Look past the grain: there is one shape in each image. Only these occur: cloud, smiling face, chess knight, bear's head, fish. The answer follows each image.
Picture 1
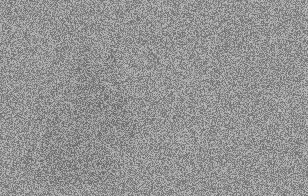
chess knight
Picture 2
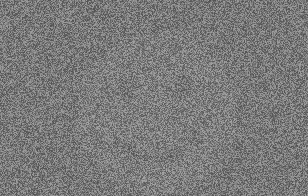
smiling face
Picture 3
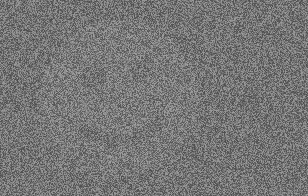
smiling face
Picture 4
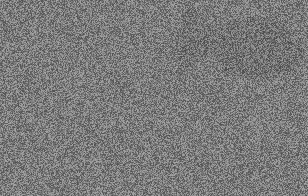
fish
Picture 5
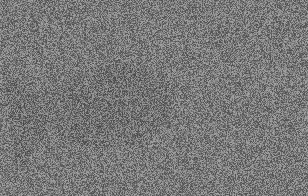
fish
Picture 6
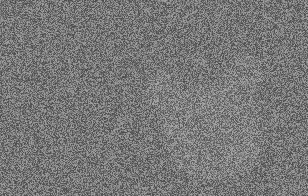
bear's head
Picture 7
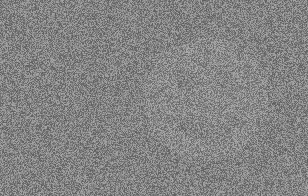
smiling face
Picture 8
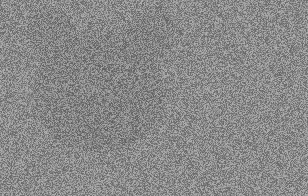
bear's head
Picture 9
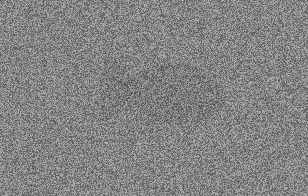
fish
